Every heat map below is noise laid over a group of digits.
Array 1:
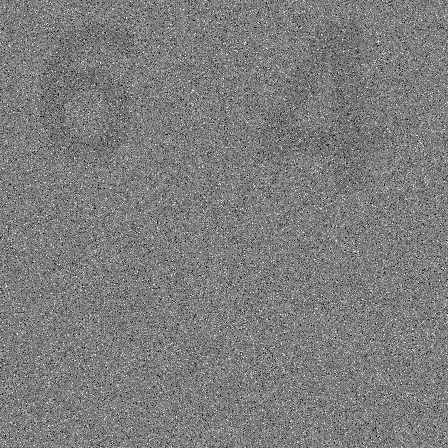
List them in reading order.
top left: dark 6; top right: dark 4
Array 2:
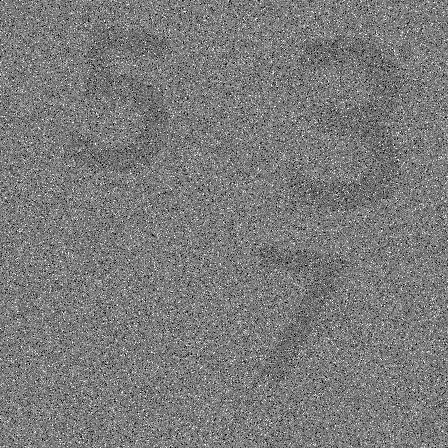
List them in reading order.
top left: dark 5; top right: dark 3; bottom right: dark 7
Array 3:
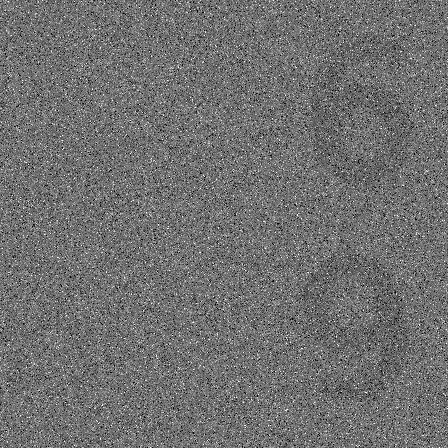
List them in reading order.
top right: dark 6; bottom right: dark 9
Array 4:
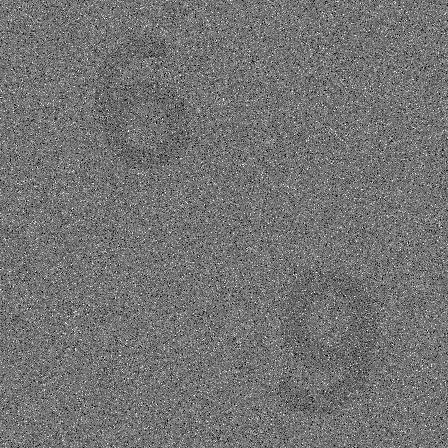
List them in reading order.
top left: dark 6; bottom right: dark 9
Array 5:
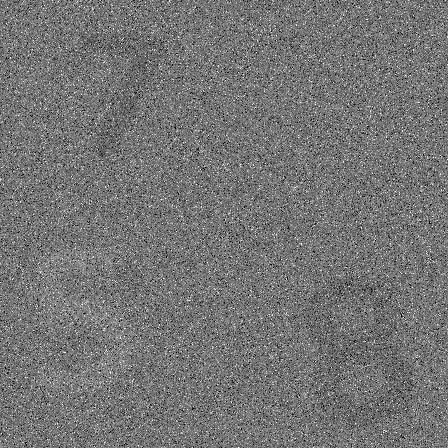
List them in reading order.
top left: dark 7; bottom left: light 5; bottom right: dark 8
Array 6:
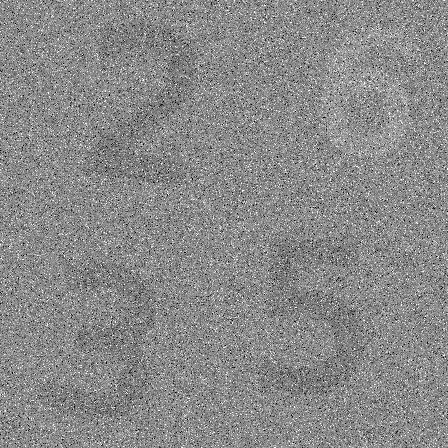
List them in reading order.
top left: dark 2; top right: light 6; bottom left: dark 3; bottom right: dark 5
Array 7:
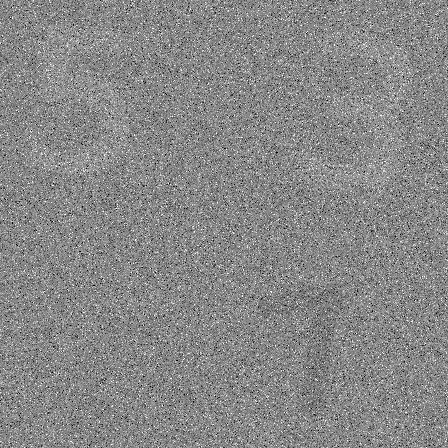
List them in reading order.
top left: light 5; top right: light 3; bottom right: dark 7
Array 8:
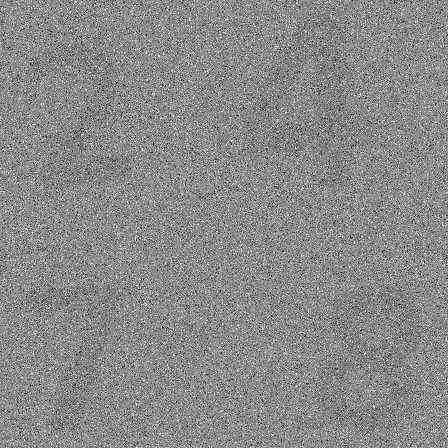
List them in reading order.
top left: dark 2; top right: dark 4; bottom left: dark 7; bottom right: dark 8
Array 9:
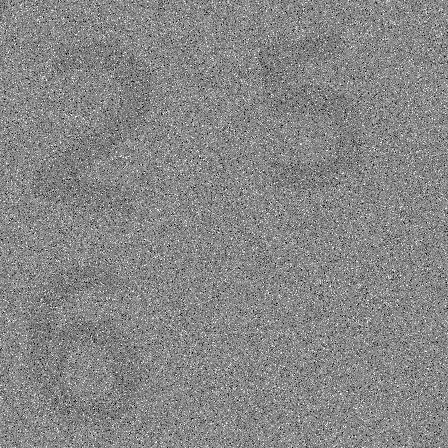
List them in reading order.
top left: dark 2; top right: dark 5; bottom left: dark 6
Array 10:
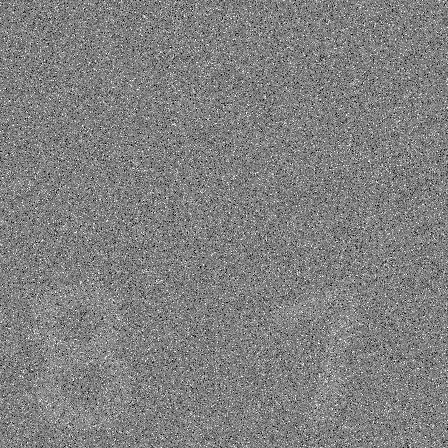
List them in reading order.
bottom left: light 8; bottom right: light 7
